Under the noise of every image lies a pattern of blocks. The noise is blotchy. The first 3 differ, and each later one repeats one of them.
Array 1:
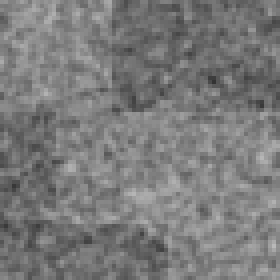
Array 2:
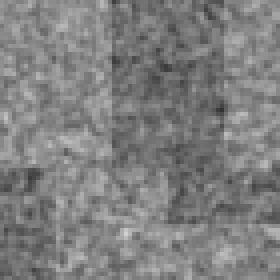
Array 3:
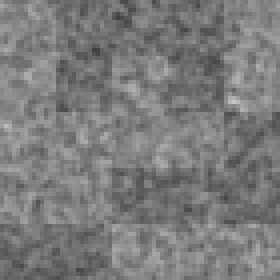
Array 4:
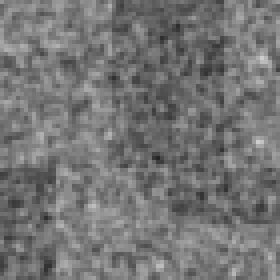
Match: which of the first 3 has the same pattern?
2
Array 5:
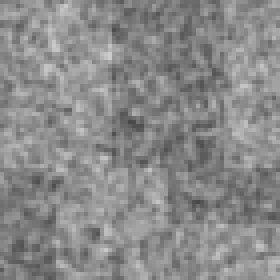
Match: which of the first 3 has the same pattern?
2
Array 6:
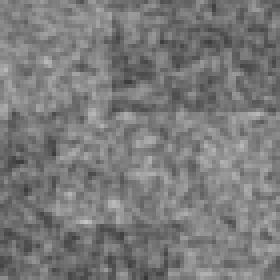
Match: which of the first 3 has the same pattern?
1
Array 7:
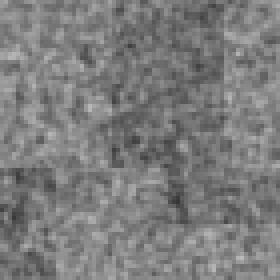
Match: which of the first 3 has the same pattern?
2
